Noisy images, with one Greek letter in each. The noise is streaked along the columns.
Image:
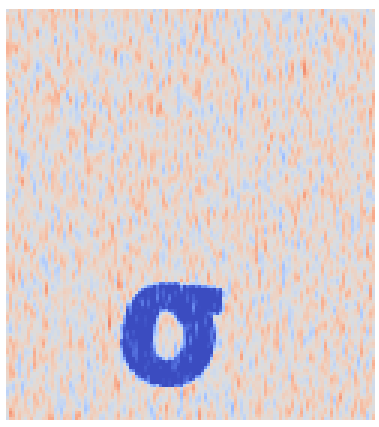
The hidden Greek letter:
sigma
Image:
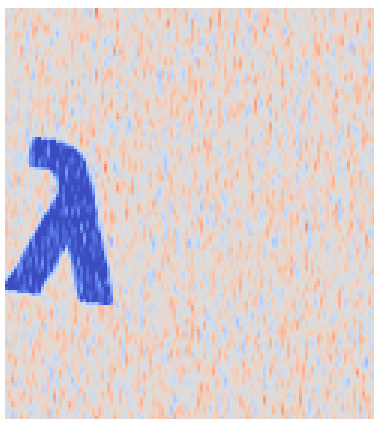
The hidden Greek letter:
lambda
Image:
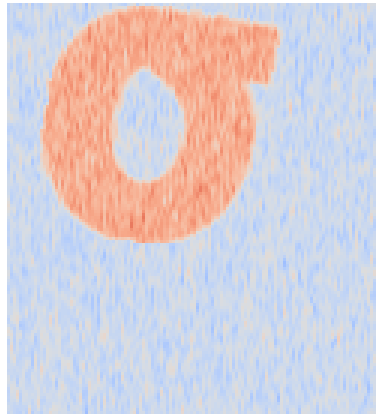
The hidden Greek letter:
sigma
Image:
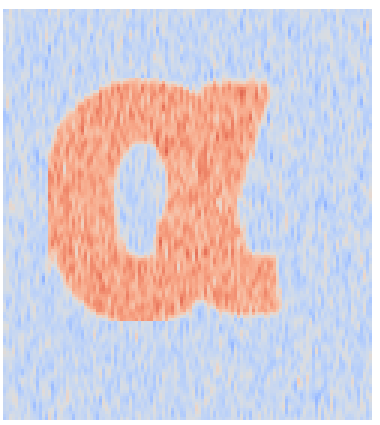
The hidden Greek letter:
alpha
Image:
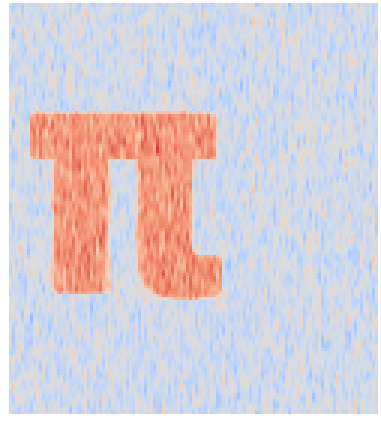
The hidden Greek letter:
pi
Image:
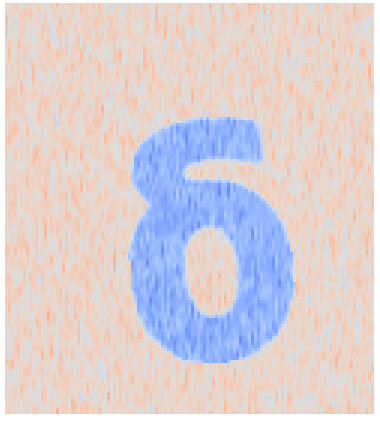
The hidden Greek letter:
delta
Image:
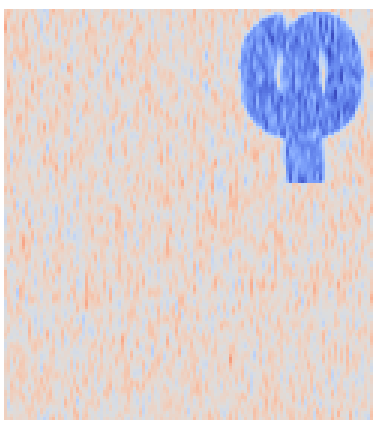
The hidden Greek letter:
phi
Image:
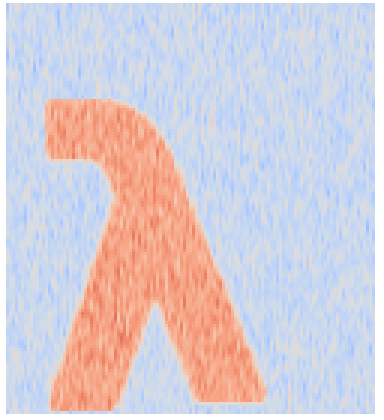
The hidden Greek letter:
lambda
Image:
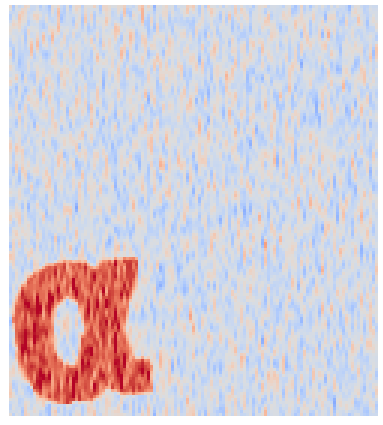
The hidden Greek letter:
alpha
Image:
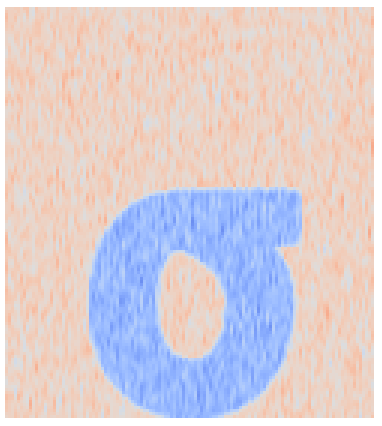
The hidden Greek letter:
sigma
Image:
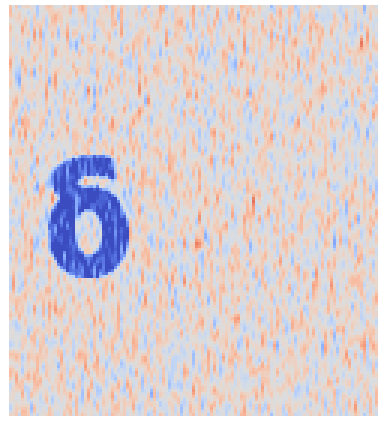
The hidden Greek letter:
delta
